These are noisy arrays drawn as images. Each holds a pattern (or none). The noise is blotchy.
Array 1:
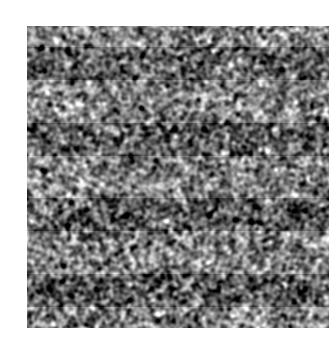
horizontal stripes
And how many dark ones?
4
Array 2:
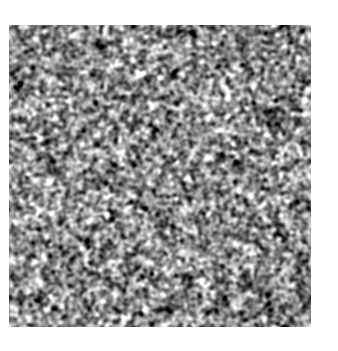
only noise
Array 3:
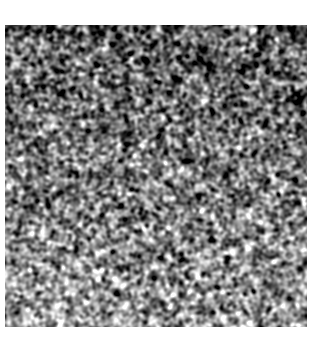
a smooth slope
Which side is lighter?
bottom
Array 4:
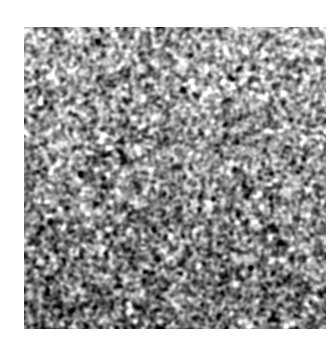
a smooth slope
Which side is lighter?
top
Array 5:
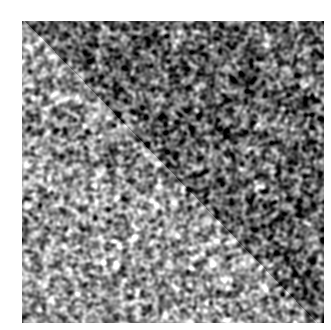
a sharp edge
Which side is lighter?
bottom left
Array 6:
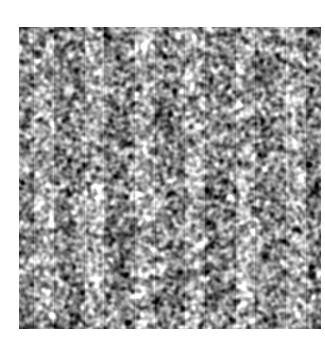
vertical stripes
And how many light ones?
6
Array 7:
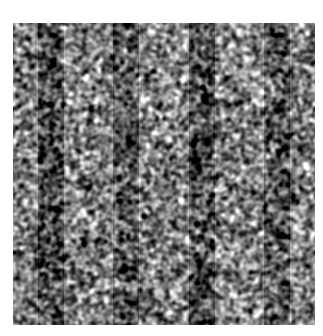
vertical stripes
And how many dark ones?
4
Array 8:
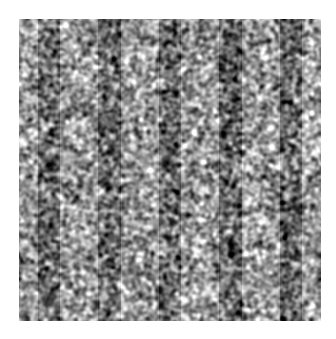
vertical stripes
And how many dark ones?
5
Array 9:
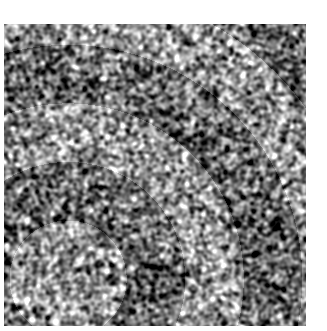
rings round one point
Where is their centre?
bottom left
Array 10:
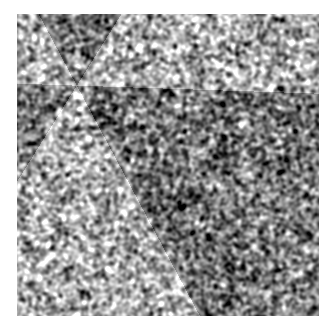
spokes from one point
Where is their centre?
top left
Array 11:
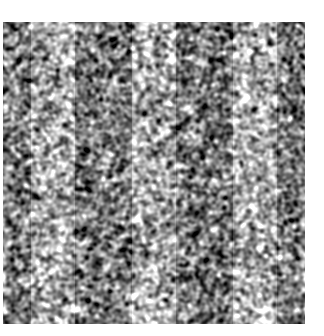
vertical stripes
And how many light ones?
3
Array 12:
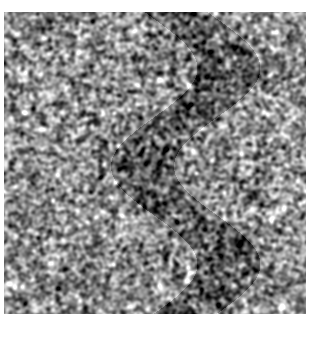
a wavy band
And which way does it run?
top to bottom
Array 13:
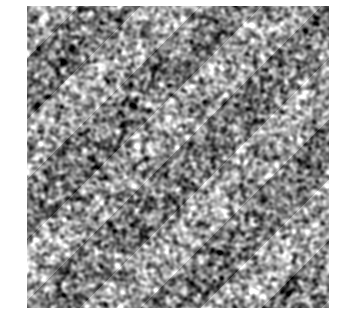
diagonal stripes
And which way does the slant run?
bottom left to top right
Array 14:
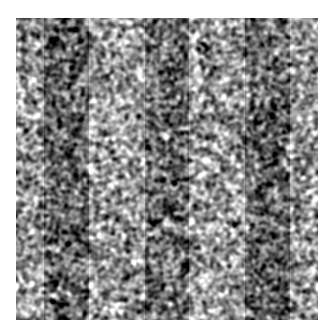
vertical stripes
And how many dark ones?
3
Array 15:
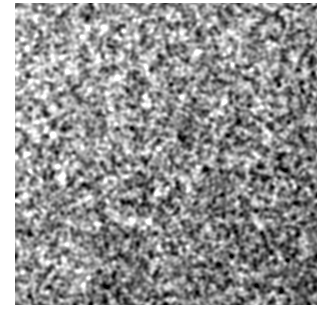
a smooth slope
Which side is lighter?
top left
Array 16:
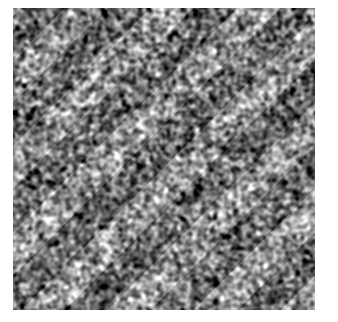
diagonal stripes
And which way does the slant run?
bottom left to top right
